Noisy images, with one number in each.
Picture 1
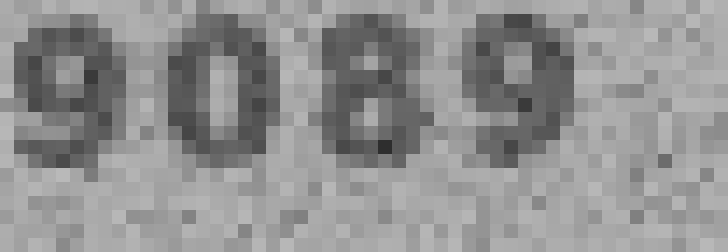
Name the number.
9089
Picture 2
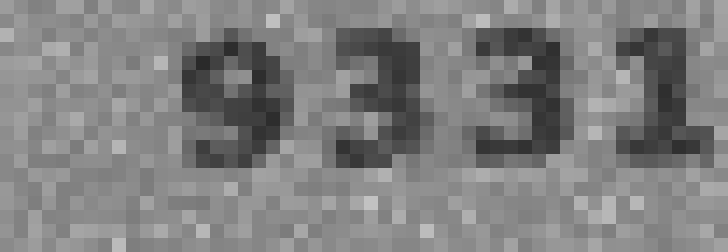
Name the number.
9331
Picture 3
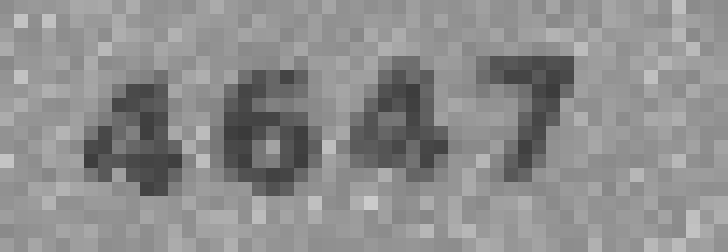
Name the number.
4647
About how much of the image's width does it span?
two thirds
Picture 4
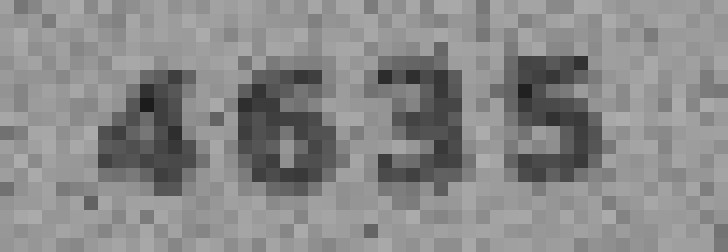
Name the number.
4635
